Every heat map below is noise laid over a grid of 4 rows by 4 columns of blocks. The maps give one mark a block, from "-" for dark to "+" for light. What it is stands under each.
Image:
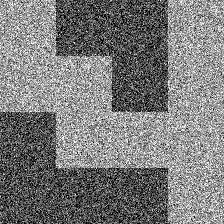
+--+
++-+
-+++
---+
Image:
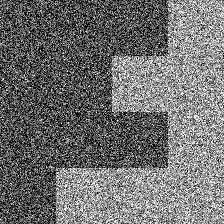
---+
--++
---+
-+++
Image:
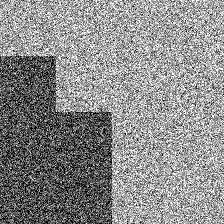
++++
-+++
--++
--++
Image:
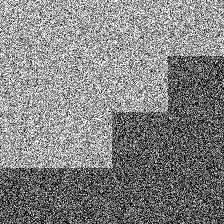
++++
+++-
++--
----
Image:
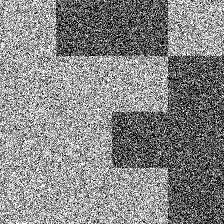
+--+
+++-
++--
+++-
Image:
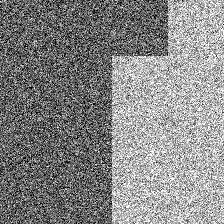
---+
--++
--++
--++
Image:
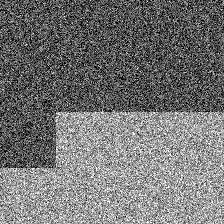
----
----
-+++
++++
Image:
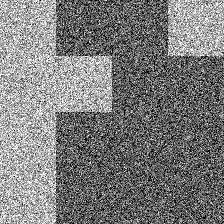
+--+
++--
+---
+---
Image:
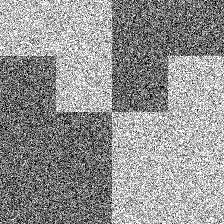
++--
-+-+
--++
--++
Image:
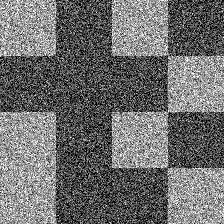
+-+-
---+
+-+-
+--+
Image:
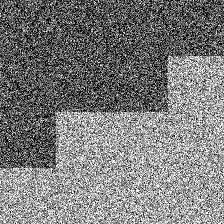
----
---+
-+++
++++
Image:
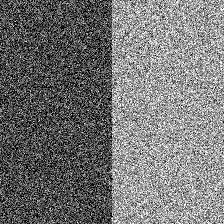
--++
--++
--++
--++
